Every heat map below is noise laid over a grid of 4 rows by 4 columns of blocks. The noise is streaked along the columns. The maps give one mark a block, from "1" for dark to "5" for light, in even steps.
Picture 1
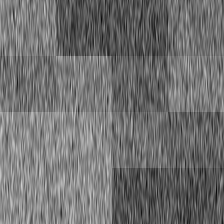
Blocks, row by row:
4113
3424
5532
5511
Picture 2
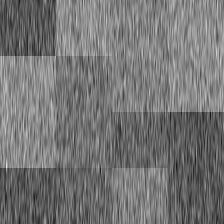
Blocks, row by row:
1545
5345
5321
1241
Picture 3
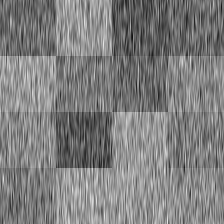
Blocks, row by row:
2512
5324
4153
3554
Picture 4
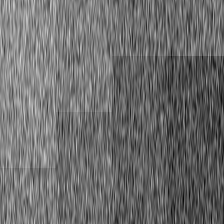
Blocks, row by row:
5433
5421
5321
4321
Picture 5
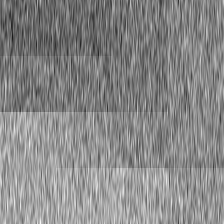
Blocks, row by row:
1123
2223
5433
5554
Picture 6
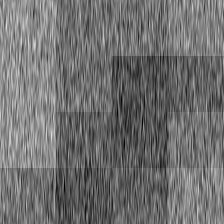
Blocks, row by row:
5334
5312
5213
3124
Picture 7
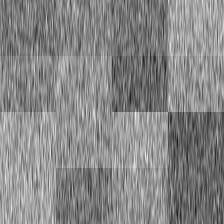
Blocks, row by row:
2325
3414
5451
5241
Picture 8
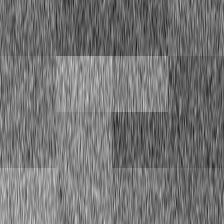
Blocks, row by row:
2112
3541
3411
5432
